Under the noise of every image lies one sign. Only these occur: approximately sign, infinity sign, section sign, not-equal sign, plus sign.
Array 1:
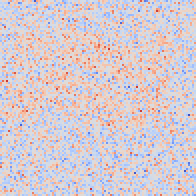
approximately sign
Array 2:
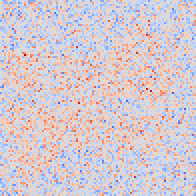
not-equal sign
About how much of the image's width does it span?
nearly all
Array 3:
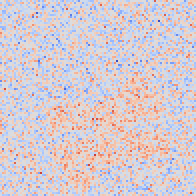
not-equal sign
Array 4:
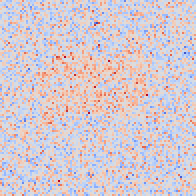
approximately sign
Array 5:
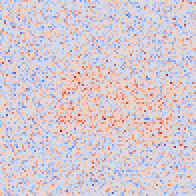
approximately sign
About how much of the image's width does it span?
two thirds
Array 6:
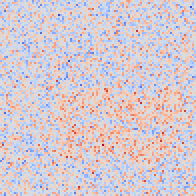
approximately sign
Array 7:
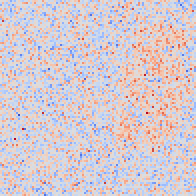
section sign
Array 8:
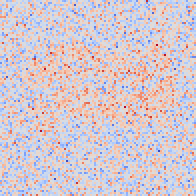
approximately sign
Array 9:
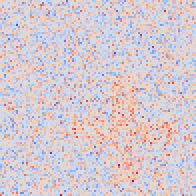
plus sign
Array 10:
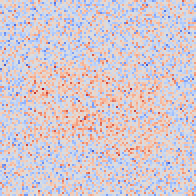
approximately sign
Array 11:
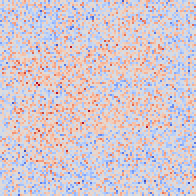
not-equal sign
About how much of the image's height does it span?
nearly all
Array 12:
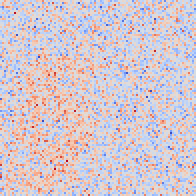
section sign
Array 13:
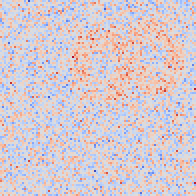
infinity sign
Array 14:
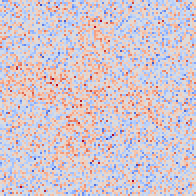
plus sign
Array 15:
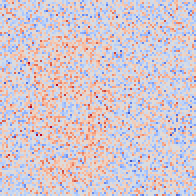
section sign
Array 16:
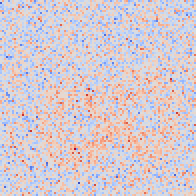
infinity sign
